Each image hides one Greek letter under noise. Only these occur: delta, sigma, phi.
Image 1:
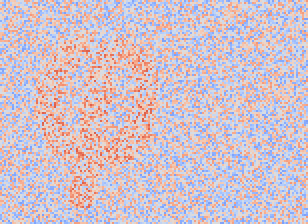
phi
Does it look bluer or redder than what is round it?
redder
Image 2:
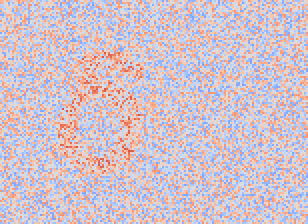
delta
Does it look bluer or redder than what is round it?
redder
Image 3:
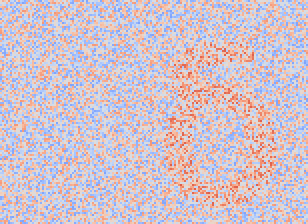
delta
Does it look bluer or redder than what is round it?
redder
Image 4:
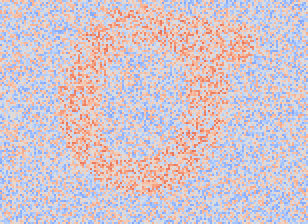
sigma
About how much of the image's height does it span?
nearly all
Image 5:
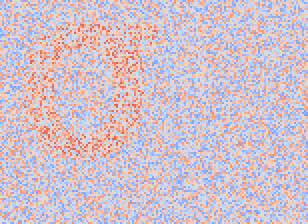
sigma
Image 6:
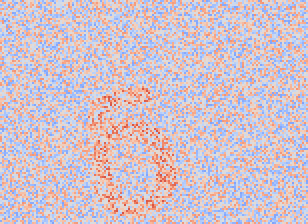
delta
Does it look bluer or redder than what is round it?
redder
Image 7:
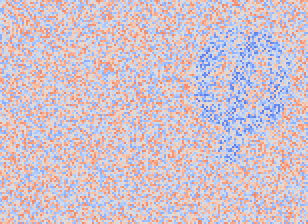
phi
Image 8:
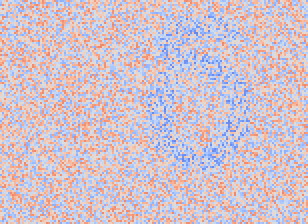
delta
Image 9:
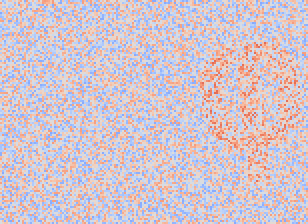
phi
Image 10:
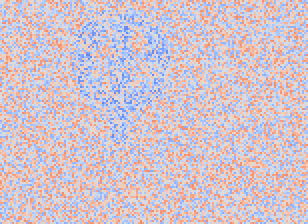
phi
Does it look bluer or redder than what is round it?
bluer
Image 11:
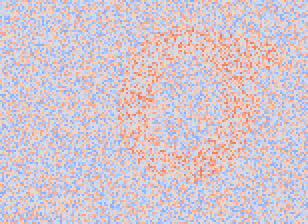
sigma
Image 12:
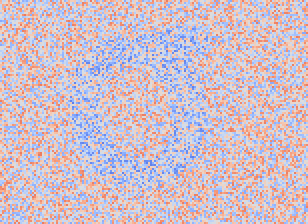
sigma
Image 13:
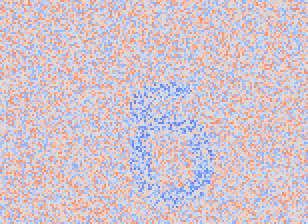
delta
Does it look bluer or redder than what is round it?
bluer
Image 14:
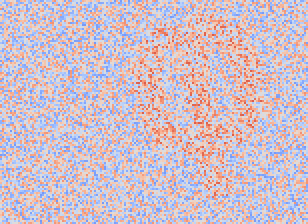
phi
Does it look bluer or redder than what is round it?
redder
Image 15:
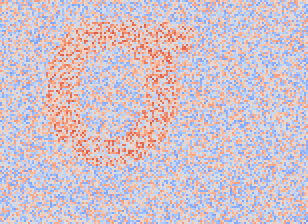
sigma
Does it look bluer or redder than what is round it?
redder
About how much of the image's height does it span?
two thirds
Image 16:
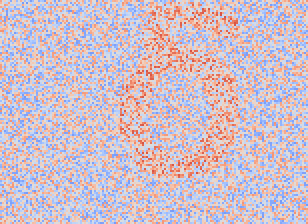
delta
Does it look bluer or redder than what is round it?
redder
